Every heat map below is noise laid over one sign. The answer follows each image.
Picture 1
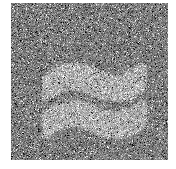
light approximately sign
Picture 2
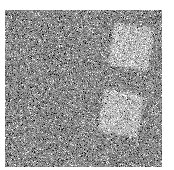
light colon
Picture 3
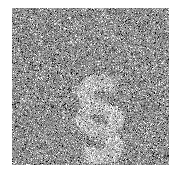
light section sign
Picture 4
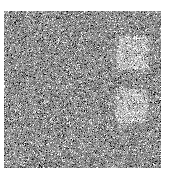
light colon
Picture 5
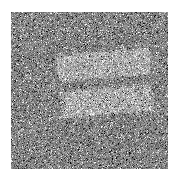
light equals sign
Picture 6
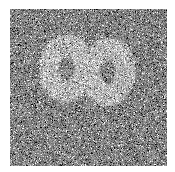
light infinity sign
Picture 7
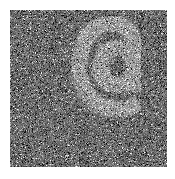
light at sign
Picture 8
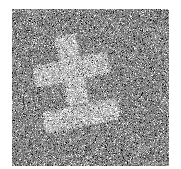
light plus-minus sign
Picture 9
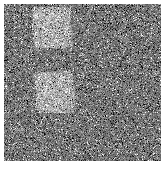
light colon
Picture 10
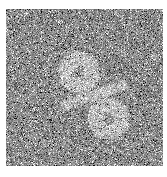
light percent sign
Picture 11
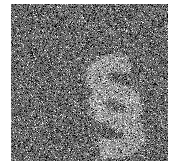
light section sign
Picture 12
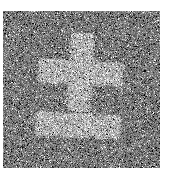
light plus-minus sign
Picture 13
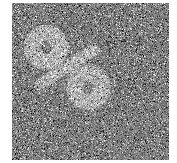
light percent sign
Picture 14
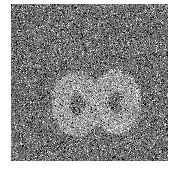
light infinity sign
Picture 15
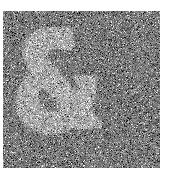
light ampersand
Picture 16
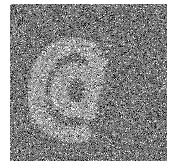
light at sign
